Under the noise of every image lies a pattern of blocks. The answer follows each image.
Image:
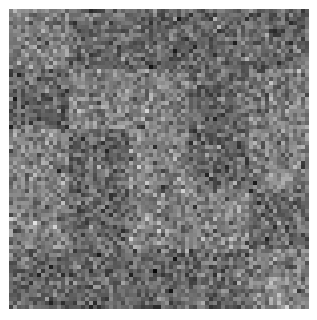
the same after a half turn
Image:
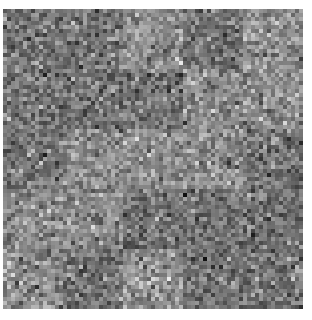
the same after a half turn
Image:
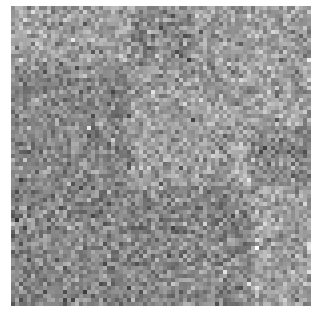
mirrored about the diagonal from the bottom left
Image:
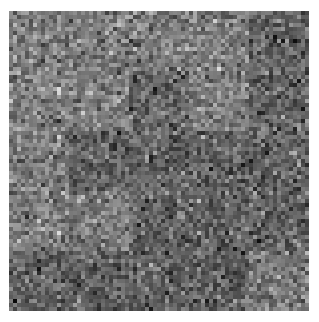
mirrored about the diagonal from the top left
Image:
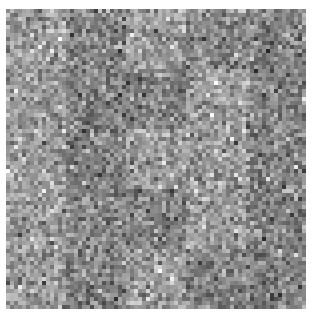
top and bottom mirror each other
